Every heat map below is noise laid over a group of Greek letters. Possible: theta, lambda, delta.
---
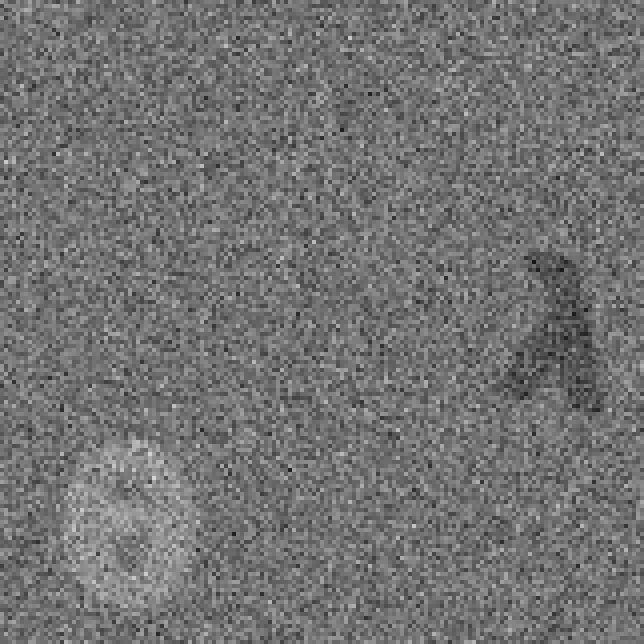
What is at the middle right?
lambda
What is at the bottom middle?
nothing
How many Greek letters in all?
2
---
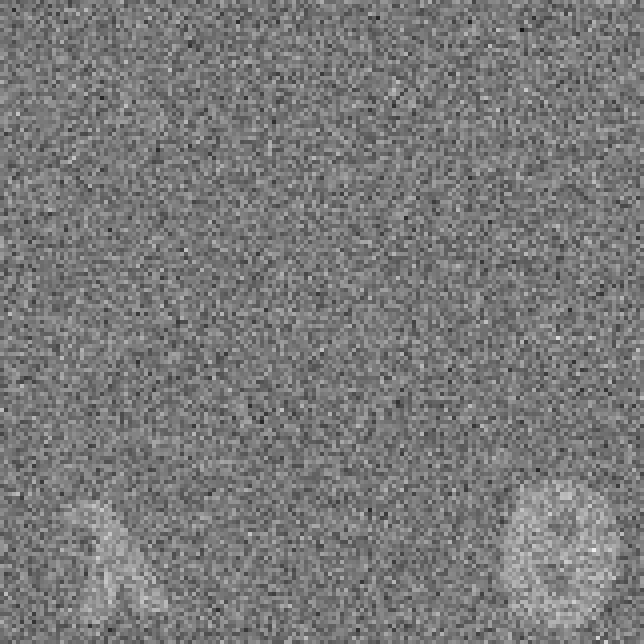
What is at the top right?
nothing
